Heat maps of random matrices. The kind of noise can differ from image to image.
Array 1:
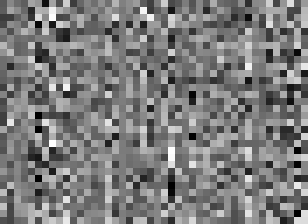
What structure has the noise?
columns of uneven size
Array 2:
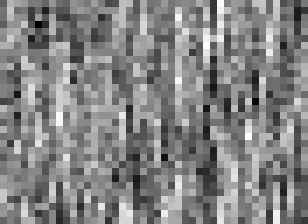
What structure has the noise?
streaked along the columns
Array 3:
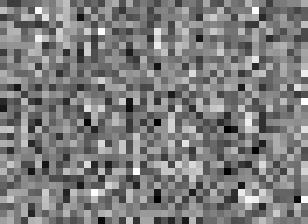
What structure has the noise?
low rank plus noise
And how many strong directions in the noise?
five to eight
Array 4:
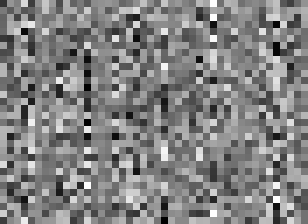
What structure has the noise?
columns of uneven size
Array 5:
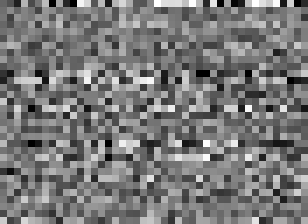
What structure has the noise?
rows of uneven size
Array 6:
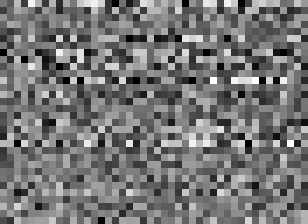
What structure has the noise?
rows of uneven size
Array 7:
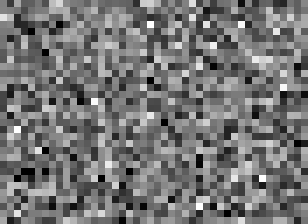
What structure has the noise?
independent entries
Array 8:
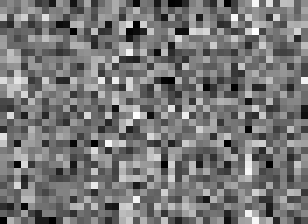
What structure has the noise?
low rank plus noise
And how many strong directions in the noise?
five to eight
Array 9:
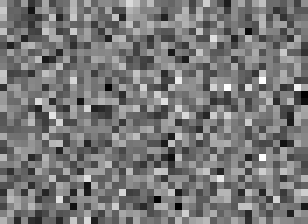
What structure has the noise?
low rank plus noise
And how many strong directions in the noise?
two
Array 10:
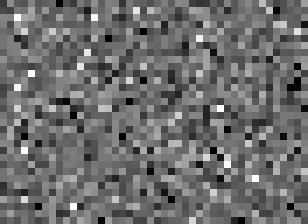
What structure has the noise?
heavy tails
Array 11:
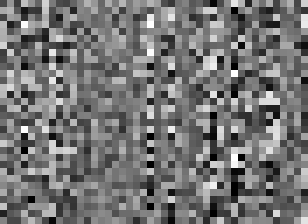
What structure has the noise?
columns of uneven size
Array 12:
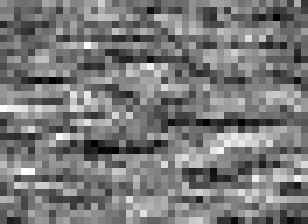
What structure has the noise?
streaked along the rows
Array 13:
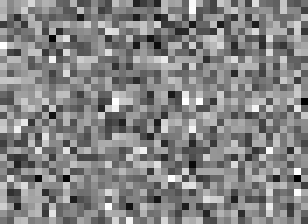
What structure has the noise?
low rank plus noise
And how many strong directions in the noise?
five to eight
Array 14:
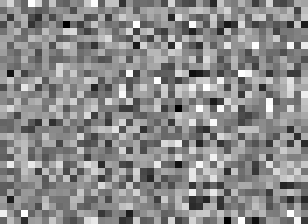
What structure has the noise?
low rank plus noise
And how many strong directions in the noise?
three or four
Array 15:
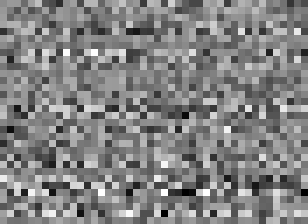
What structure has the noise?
rows of uneven size
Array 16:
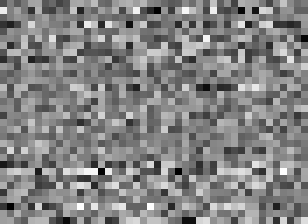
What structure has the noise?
rows of uneven size
